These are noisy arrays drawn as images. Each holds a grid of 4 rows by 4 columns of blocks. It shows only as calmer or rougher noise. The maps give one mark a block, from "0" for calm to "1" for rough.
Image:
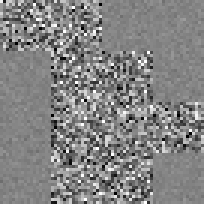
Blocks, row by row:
1 1 0 0
0 1 1 0
0 1 1 1
0 1 1 0
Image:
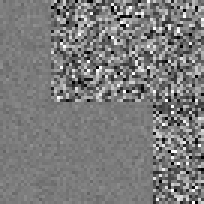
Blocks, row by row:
0 1 1 1
0 1 1 1
0 0 0 1
0 0 0 1
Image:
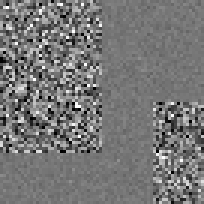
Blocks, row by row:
1 1 0 0
1 1 0 0
1 1 0 1
0 0 0 1
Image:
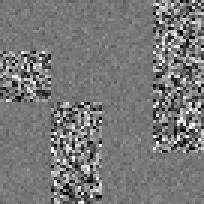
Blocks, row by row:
0 0 0 1
1 0 0 1
0 1 0 1
0 1 0 0
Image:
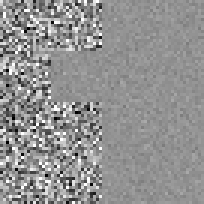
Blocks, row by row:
1 1 0 0
1 0 0 0
1 1 0 0
1 1 0 0
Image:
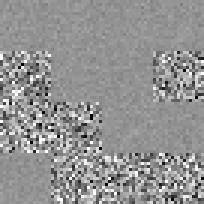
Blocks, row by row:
0 0 0 0
1 0 0 1
1 1 0 0
0 1 1 1
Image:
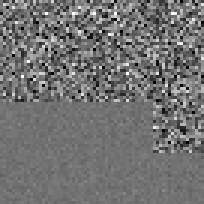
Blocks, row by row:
1 1 1 1
1 1 1 1
0 0 0 1
0 0 0 0
